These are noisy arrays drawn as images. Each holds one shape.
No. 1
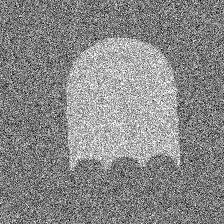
light ghost
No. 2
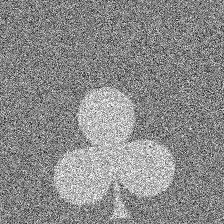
light club
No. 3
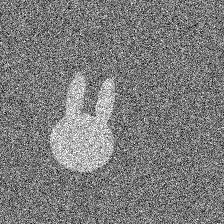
light rabbit's head
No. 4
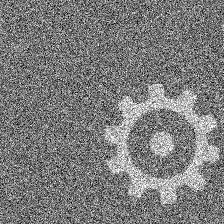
light gear
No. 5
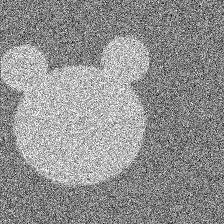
light bear's head
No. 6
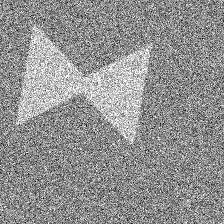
light bow tie
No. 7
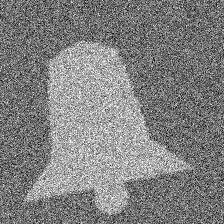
light bell
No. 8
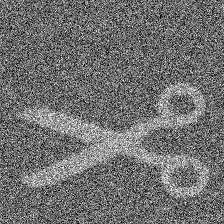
light pair of scissors
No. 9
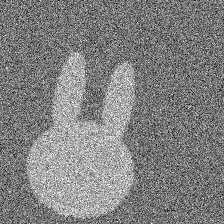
light rabbit's head
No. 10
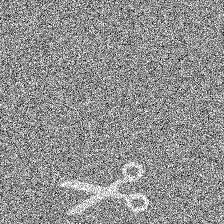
light pair of scissors, bottom middle
